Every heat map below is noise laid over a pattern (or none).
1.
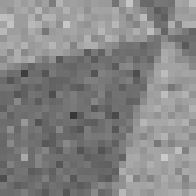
spokes from one point
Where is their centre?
top right
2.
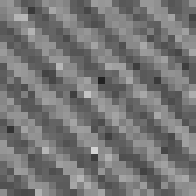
diagonal stripes
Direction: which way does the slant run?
top left to bottom right
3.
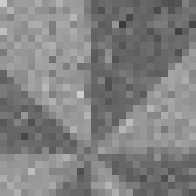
spokes from one point
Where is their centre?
bottom middle
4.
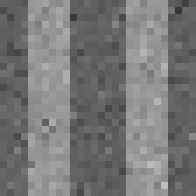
vertical stripes
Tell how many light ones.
2
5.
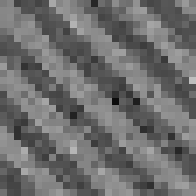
diagonal stripes
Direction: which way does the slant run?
top left to bottom right
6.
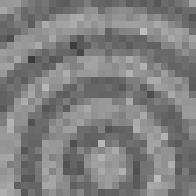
rings round one point
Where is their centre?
bottom middle
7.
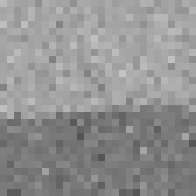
a sharp edge
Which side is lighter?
top
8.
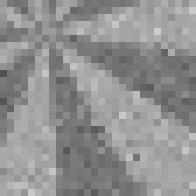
spokes from one point
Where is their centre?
top left
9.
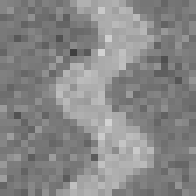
a wavy band
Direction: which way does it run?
top to bottom
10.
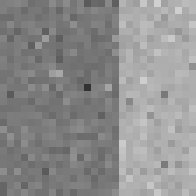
a sharp edge
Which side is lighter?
right
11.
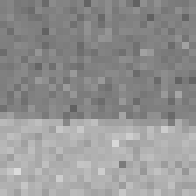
a sharp edge
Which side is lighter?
bottom
